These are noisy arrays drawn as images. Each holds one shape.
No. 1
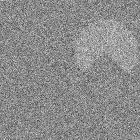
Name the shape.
disc with a wedge cut out
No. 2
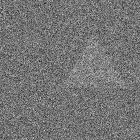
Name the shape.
triangle
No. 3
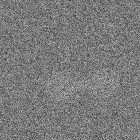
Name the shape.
dumbbell
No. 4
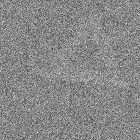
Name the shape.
triangle frame
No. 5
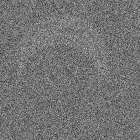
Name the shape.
crescent
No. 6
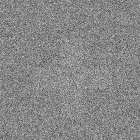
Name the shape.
cross
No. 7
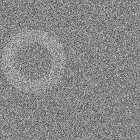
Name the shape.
ring
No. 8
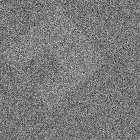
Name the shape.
square with a notch
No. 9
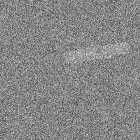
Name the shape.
bar
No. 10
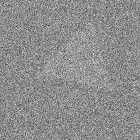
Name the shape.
triangle
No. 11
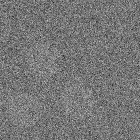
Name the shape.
three dots
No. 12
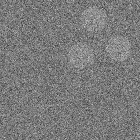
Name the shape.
three dots
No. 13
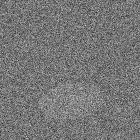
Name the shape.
ellipse
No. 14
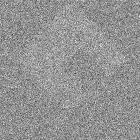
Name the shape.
square with a notch
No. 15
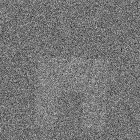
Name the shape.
square with a notch
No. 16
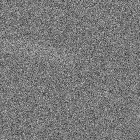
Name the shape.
bar
